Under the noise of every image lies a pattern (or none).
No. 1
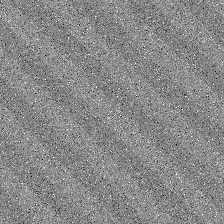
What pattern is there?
diagonal stripes
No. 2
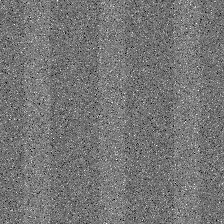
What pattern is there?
vertical stripes
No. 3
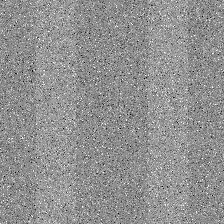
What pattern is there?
vertical stripes
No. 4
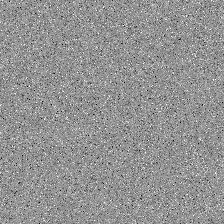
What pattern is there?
only noise
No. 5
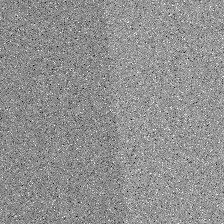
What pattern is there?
a sharp edge
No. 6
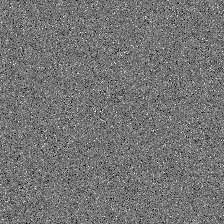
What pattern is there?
only noise
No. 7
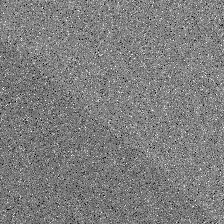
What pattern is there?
a sharp edge
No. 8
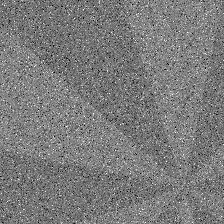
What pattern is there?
spokes from one point
